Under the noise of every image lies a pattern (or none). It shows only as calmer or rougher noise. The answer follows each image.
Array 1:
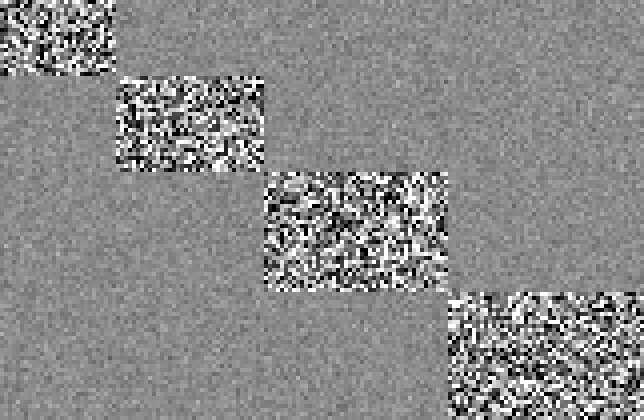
blocks along the diagonal
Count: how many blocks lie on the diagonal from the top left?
4
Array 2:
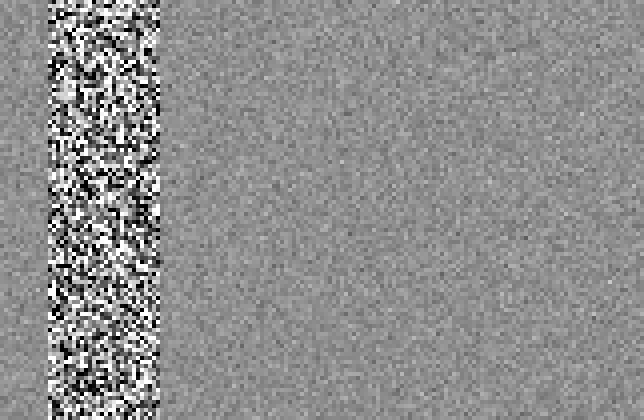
one band of columns
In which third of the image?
left
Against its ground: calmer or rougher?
rougher
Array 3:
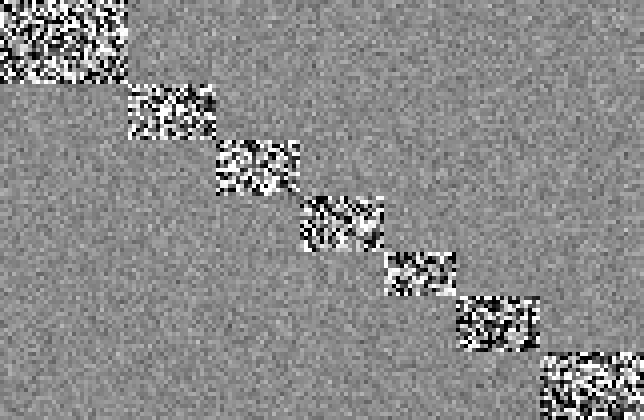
blocks along the diagonal
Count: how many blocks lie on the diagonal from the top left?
7
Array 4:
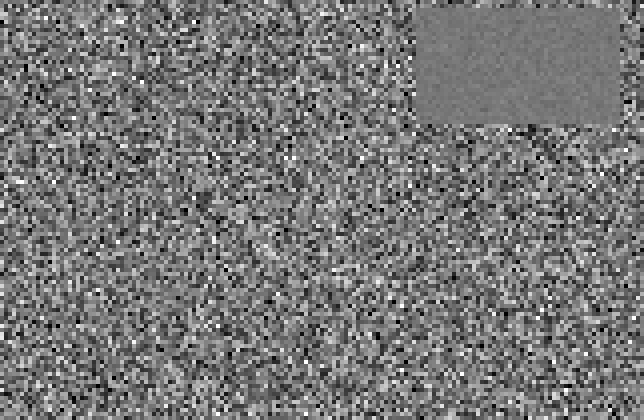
one block
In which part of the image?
top right
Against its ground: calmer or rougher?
calmer
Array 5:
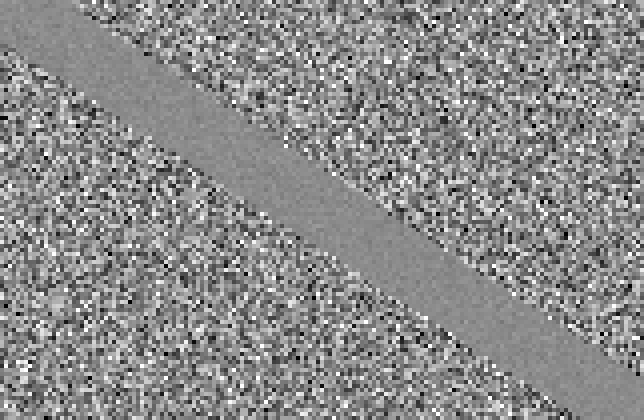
a diagonal band
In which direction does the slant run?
top left to bottom right
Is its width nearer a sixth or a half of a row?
a sixth
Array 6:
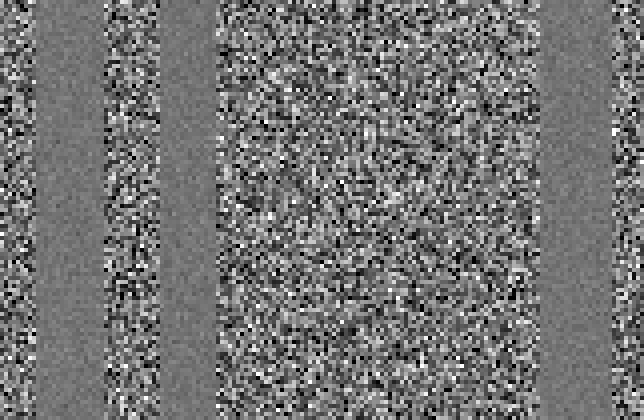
bands of columns
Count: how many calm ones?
3
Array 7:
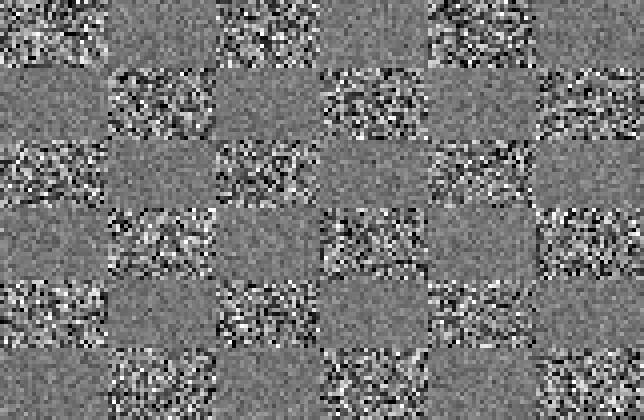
a checkerboard
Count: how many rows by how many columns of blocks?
6 by 6
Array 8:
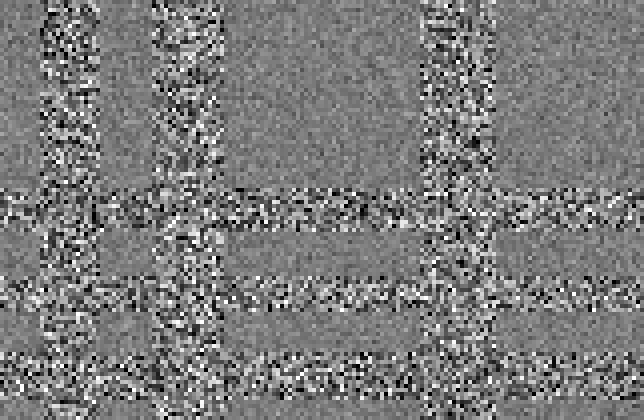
bands of rows crossing bands of columns
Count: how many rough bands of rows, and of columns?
3 and 3
